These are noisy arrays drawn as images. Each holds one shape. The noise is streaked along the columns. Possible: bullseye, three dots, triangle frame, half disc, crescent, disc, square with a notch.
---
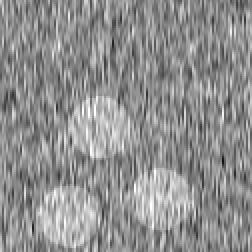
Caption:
light three dots
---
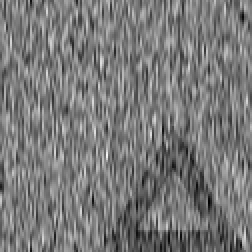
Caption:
dark triangle frame
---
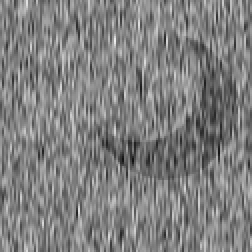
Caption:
dark crescent
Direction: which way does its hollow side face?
up and left
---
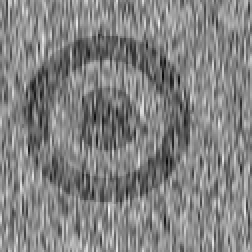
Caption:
dark bullseye
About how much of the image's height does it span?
two thirds
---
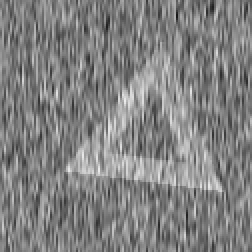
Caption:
light triangle frame
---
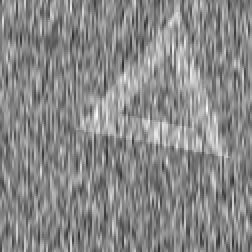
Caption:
light triangle frame
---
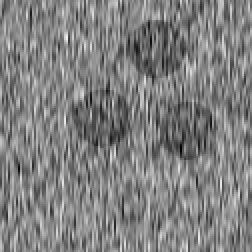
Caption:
dark three dots
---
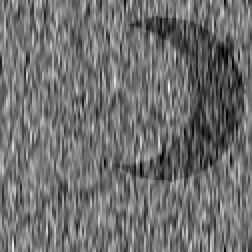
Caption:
dark crescent
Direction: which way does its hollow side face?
left
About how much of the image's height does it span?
two thirds
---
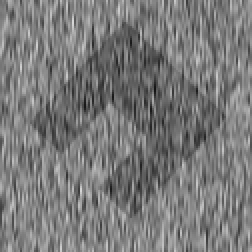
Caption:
dark square with a notch
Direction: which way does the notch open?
down and left
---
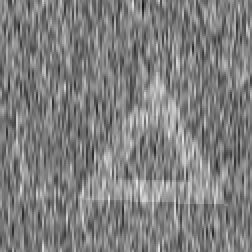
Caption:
light triangle frame
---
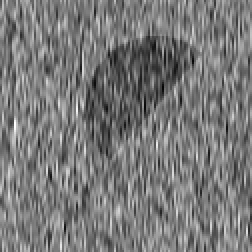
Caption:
dark half disc
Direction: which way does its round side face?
up and left
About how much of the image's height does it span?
half
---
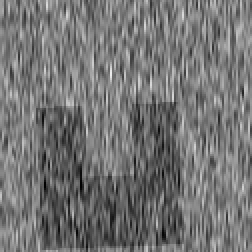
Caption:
dark square with a notch
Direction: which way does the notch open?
up
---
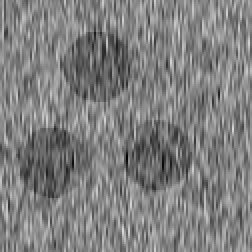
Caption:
dark three dots
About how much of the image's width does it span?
two thirds
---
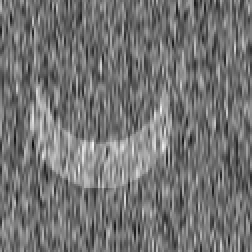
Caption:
light crescent
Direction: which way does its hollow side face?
up
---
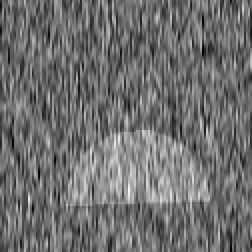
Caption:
light half disc
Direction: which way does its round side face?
up
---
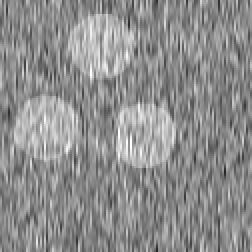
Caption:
light three dots
